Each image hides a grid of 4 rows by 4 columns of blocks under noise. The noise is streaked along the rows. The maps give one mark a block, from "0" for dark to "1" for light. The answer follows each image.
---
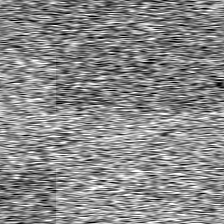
0000
1000
1111
0111
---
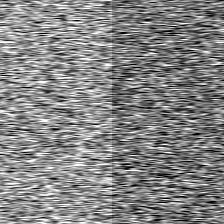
1100
1100
1100
1100
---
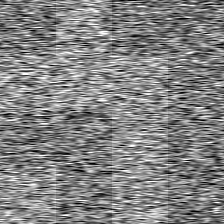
0100
1110
0010
1010
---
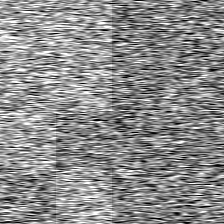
1100
1100
1000
0100
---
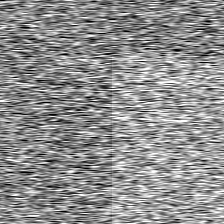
0000
0011
0011
0011
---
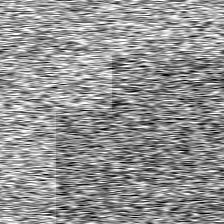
1111
1100
1000
1000
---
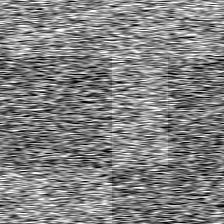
1111
0010
0010
1100
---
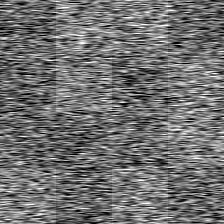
0110
0101
0001
1010
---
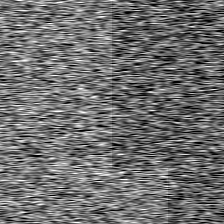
1100
1100
1100
1110
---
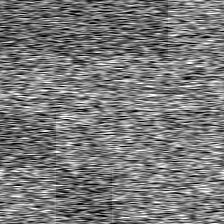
0001
1111
0111
1011
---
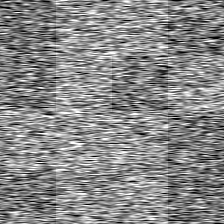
0110
0101
1110
0110
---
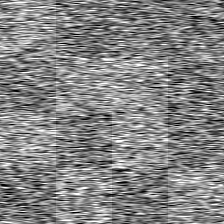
1000
0110
1010
0101
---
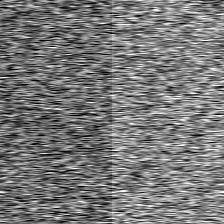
0011
0011
0011
0011
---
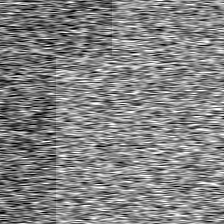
0011
0111
0111
0111
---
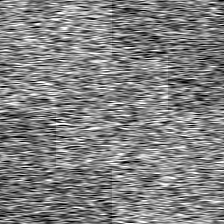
1100
1110
0111
0011
